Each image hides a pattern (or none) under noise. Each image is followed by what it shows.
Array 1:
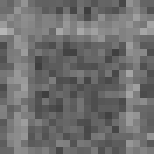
bands of rows crossing bands of columns
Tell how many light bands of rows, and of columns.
1 and 2
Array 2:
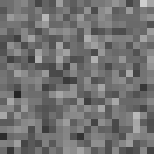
only noise
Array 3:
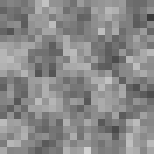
a checkerboard
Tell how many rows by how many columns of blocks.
4 by 5
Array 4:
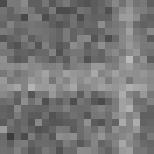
bands of rows crossing bands of columns
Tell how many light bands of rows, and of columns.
1 and 1
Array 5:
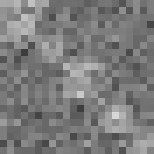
blocks along the diagonal
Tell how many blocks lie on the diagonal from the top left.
5
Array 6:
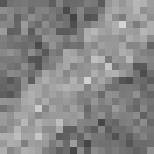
a diagonal band
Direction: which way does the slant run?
bottom left to top right
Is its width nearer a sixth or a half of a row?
a half
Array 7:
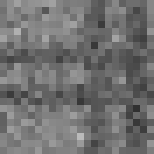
bands of rows crossing bands of columns
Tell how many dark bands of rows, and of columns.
2 and 2
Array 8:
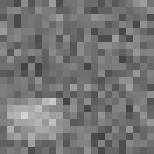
one block
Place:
bottom left
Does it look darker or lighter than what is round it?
lighter
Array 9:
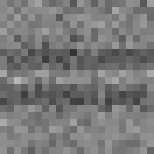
bands of rows
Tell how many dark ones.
2
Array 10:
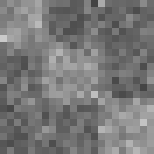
blocks along the diagonal
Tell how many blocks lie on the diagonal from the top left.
3
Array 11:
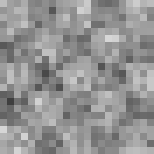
a checkerboard
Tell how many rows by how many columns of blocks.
5 by 5
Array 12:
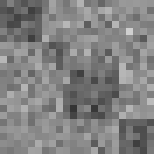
blocks along the diagonal
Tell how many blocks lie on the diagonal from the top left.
4
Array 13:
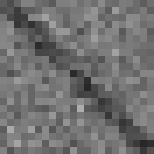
a diagonal band
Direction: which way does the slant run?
top left to bottom right
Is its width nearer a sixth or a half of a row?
a sixth
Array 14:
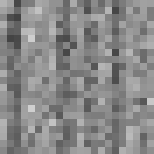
bands of columns
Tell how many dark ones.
4
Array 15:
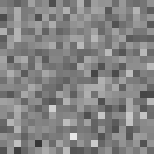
only noise
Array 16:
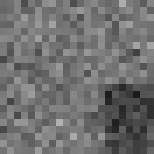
one block
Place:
bottom right
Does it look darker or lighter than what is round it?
darker
